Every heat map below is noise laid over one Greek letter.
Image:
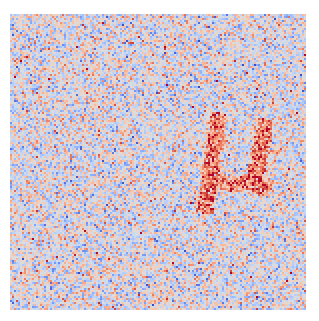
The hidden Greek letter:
mu
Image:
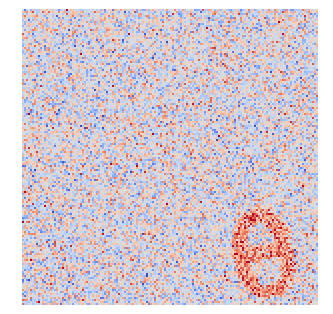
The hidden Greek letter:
theta
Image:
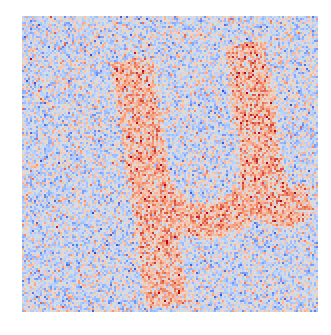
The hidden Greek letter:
mu
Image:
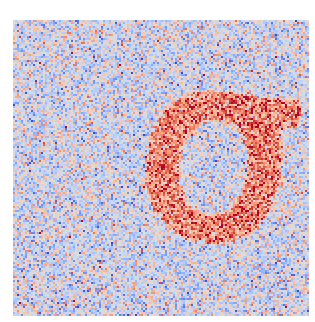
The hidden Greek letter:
sigma
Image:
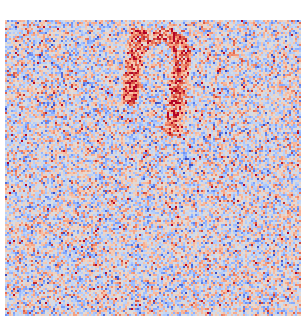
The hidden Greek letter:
eta
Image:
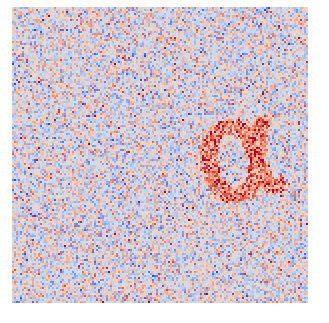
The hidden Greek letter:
alpha
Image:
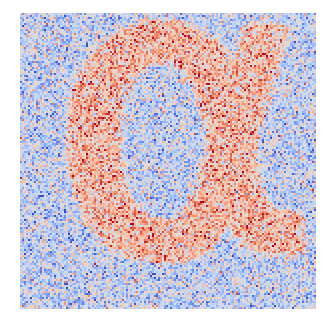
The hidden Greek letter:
alpha
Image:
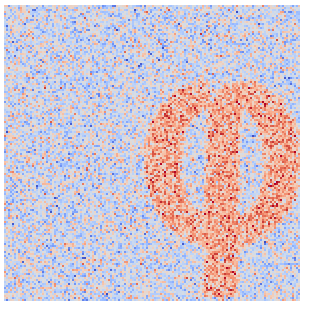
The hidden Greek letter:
phi
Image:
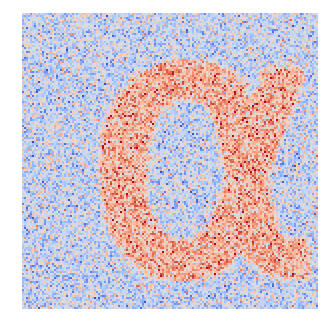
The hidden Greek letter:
alpha
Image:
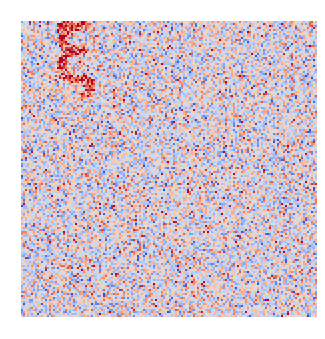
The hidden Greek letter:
xi
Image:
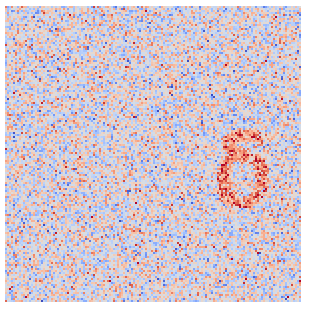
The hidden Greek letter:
delta
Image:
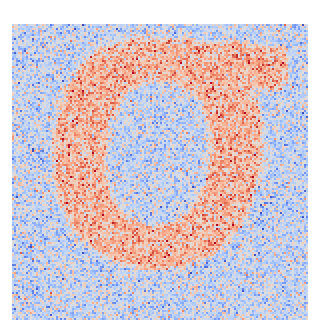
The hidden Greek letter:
sigma
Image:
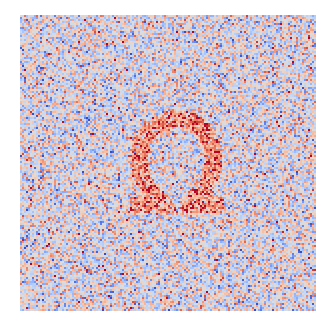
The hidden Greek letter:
omega
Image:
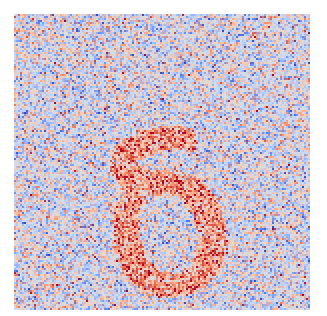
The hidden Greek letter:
delta
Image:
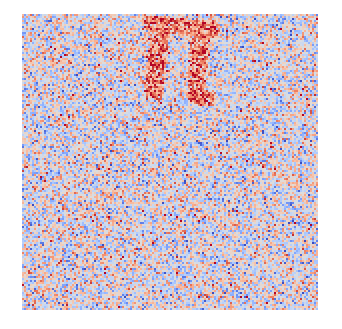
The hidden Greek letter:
pi
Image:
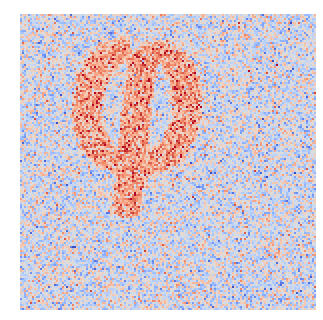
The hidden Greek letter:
phi
